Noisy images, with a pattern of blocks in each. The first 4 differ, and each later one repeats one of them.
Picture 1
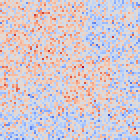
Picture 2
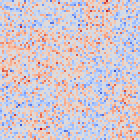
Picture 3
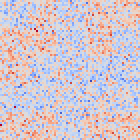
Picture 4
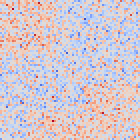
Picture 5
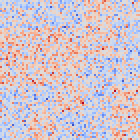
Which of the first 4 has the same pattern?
2
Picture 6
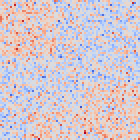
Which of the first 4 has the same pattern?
4
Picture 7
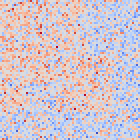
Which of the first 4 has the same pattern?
1
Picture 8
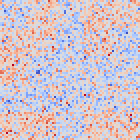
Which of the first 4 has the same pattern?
3
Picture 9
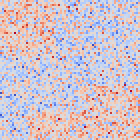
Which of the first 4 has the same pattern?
4
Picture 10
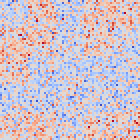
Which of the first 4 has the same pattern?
3
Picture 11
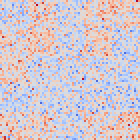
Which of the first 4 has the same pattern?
3
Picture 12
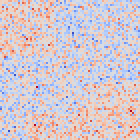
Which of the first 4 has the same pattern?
4
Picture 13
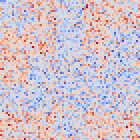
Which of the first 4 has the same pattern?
3
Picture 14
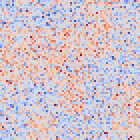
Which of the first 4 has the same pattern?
2
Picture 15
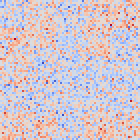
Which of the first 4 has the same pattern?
3
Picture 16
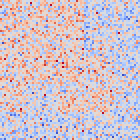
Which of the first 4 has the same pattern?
1
